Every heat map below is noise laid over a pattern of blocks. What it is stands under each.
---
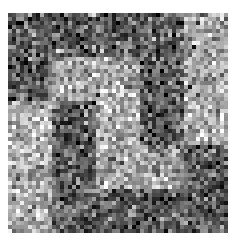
the same after a half turn
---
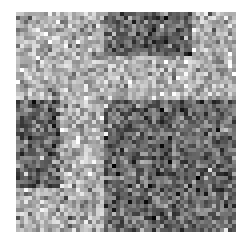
mirrored about the diagonal from the top left
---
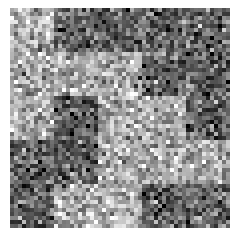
no symmetry
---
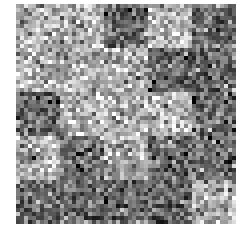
mirrored about the diagonal from the top left
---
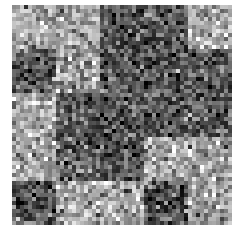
mirrored about the diagonal from the bottom left
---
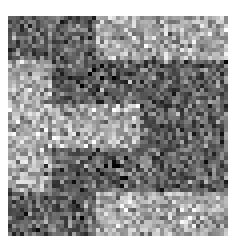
top and bottom mirror each other
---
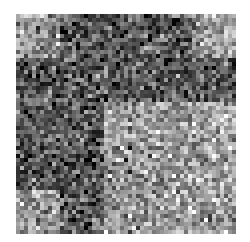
mirrored about the diagonal from the top left
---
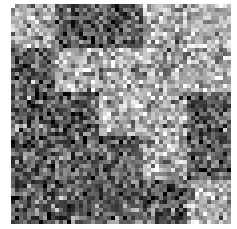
mirrored about the diagonal from the bottom left
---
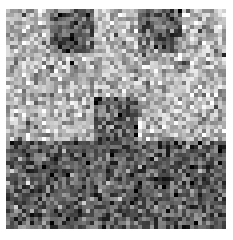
left and right mirror each other
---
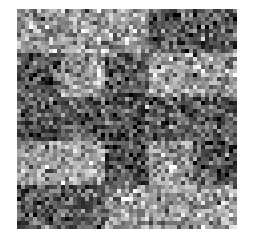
the same after a half turn
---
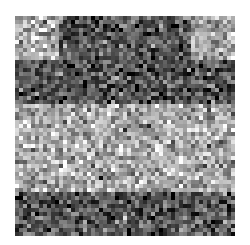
left and right mirror each other
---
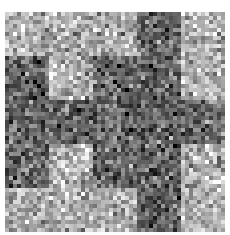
top and bottom mirror each other
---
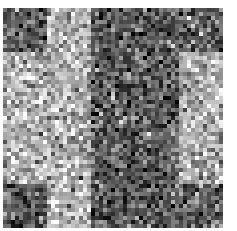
top and bottom mirror each other
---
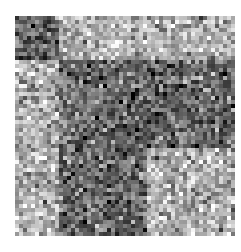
mirrored about the diagonal from the top left
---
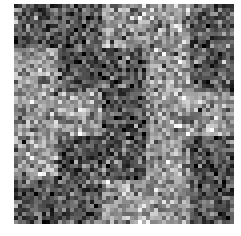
top and bottom mirror each other
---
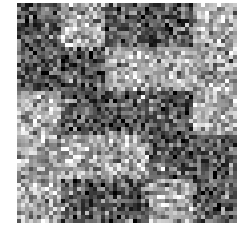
the same after a half turn
